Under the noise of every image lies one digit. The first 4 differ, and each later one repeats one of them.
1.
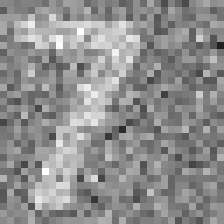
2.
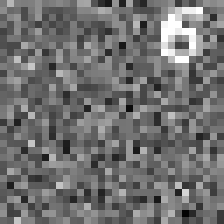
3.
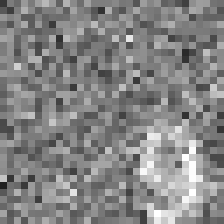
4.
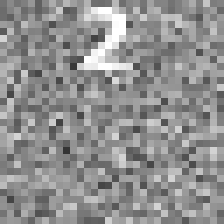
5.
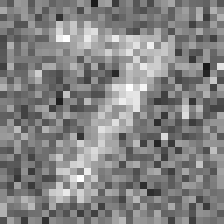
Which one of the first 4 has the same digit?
1
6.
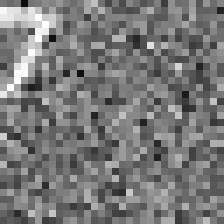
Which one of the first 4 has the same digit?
1
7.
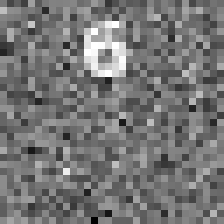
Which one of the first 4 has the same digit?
2
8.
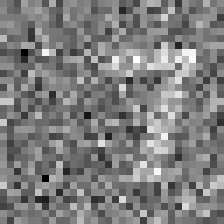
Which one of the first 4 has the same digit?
1
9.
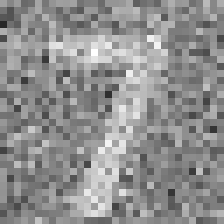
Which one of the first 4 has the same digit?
1
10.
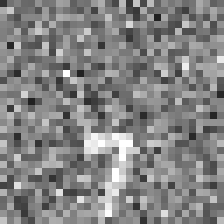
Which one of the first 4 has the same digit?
1
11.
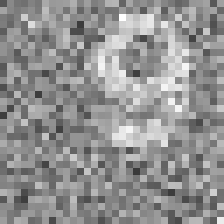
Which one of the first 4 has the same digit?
3
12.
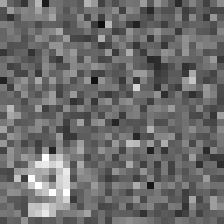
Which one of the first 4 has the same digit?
3
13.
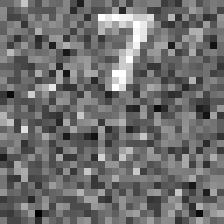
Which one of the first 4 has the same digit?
1
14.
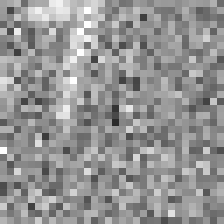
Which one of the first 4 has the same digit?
1
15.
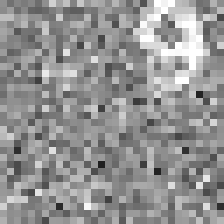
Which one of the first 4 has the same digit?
3
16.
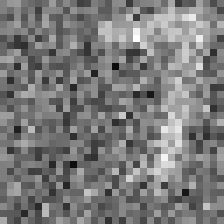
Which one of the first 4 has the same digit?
1
